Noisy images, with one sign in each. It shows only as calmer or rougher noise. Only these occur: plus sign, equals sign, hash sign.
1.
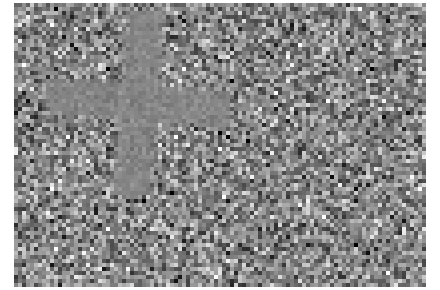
plus sign
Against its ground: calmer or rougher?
calmer
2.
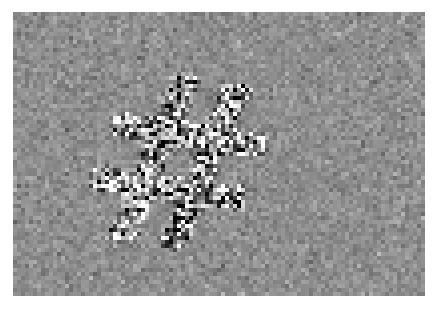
hash sign
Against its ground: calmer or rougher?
rougher
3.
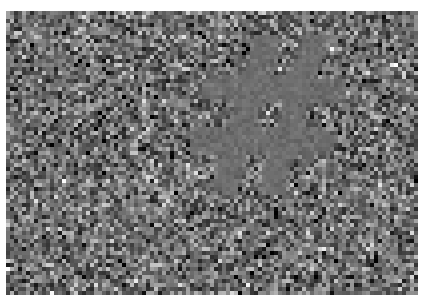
hash sign
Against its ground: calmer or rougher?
calmer
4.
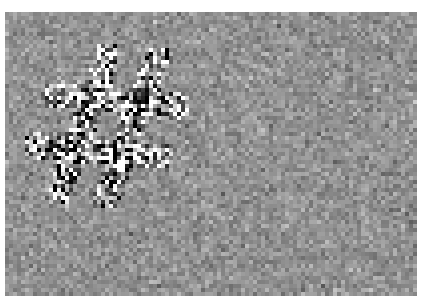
hash sign
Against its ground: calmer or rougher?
rougher
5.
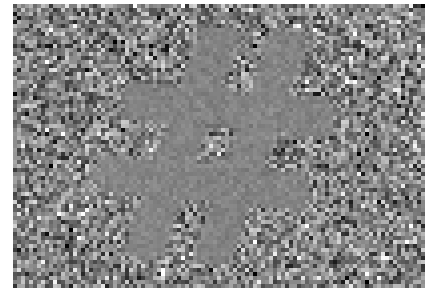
hash sign
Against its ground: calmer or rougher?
calmer
